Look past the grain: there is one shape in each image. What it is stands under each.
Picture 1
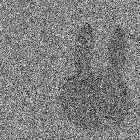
rabbit's head
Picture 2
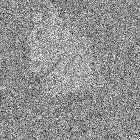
chess knight
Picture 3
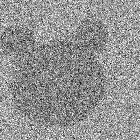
bear's head
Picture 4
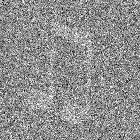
pair of musical notes
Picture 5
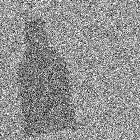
bottle
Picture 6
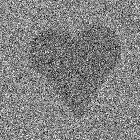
heart
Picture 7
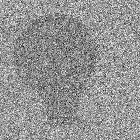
light bulb
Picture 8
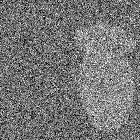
footprint
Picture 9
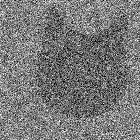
cat's head
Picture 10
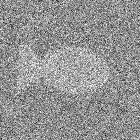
fish
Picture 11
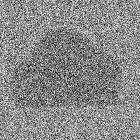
cloud
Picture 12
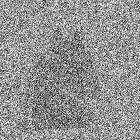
chess knight
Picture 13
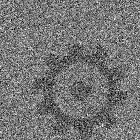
gear
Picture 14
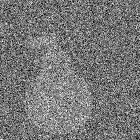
pear
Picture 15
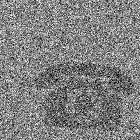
telephone
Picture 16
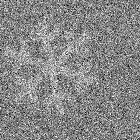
snowflake
